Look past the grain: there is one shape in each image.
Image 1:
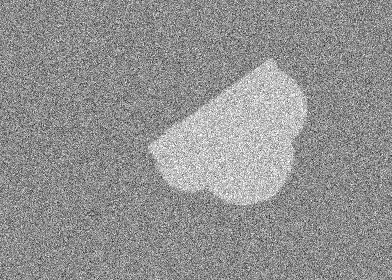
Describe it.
light cloud
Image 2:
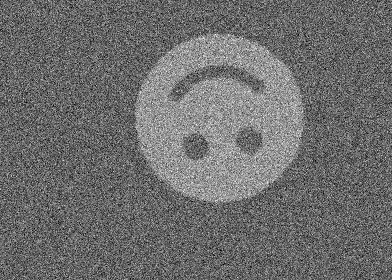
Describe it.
light smiling face
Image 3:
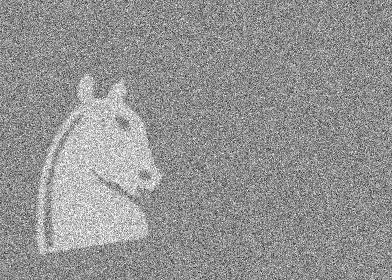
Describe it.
light chess knight
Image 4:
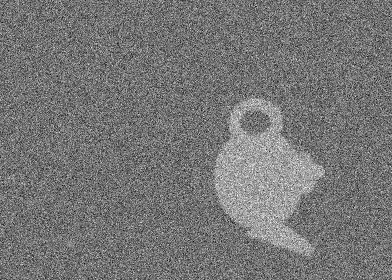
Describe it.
light teapot
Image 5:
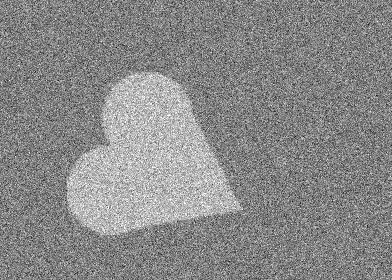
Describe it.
light heart
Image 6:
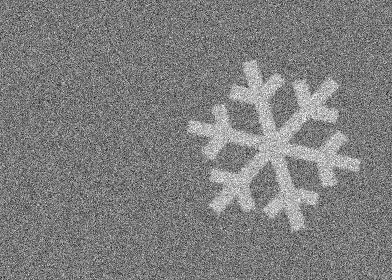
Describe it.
light snowflake
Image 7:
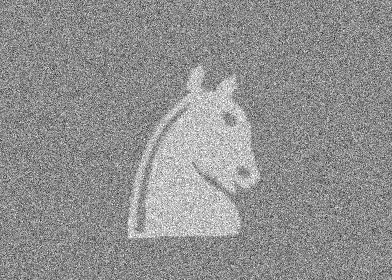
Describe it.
light chess knight
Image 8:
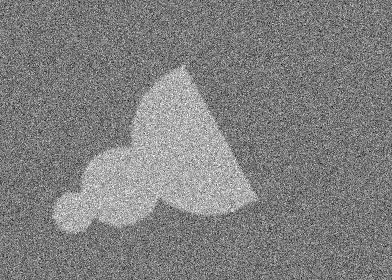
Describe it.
light chess pawn
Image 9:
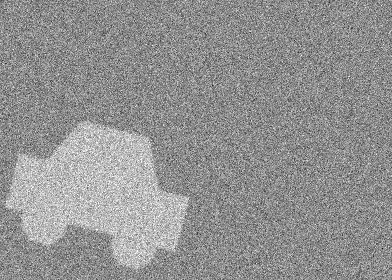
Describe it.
light car
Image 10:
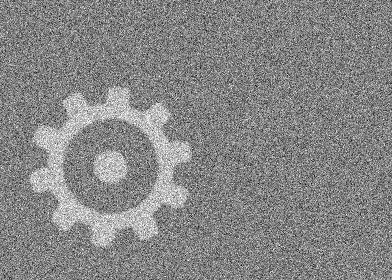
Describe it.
light gear
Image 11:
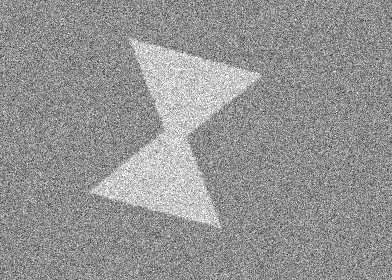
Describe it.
light bow tie
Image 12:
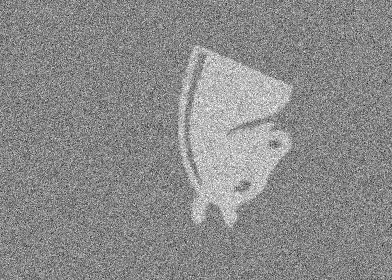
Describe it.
light chess knight
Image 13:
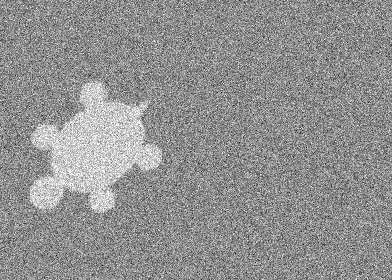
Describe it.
light turtle
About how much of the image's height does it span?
half
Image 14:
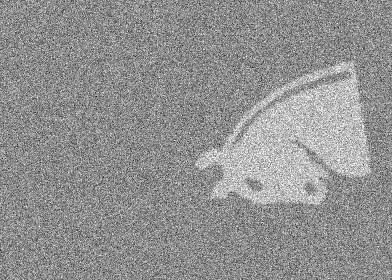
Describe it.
light chess knight
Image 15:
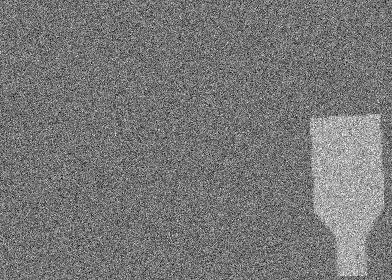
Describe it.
light bottle
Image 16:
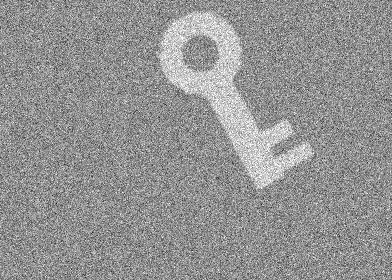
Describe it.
light key
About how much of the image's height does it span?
two thirds
